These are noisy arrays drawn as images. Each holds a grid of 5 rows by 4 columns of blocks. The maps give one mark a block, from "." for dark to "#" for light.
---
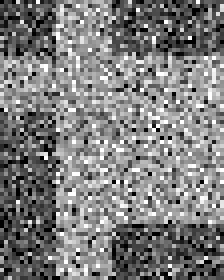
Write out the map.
. # . .
# # # #
. # # #
. # # #
. # . .
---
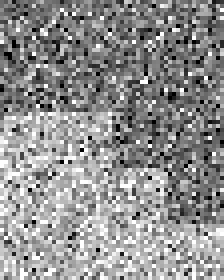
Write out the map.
. . . .
. . . .
# # . .
# # # .
# # # #
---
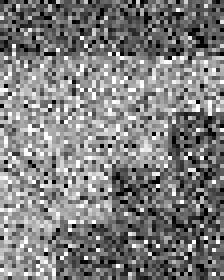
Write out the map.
. . . .
# # # #
# # # .
# # . .
# . . .
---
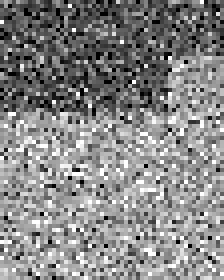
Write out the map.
. . . .
. . . #
# # # #
# # # #
# # # #
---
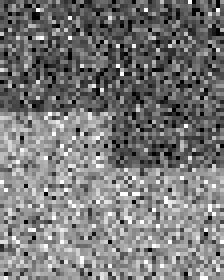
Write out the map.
. . . .
. . . .
# # . .
# # # #
# # # #
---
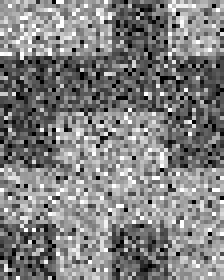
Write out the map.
# # . #
. . . .
. # # .
# # # #
. # . #
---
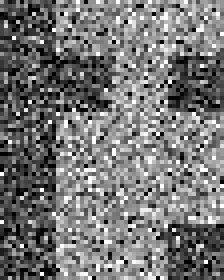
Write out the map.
. # # #
. . # .
. # # #
. # # #
. # # .
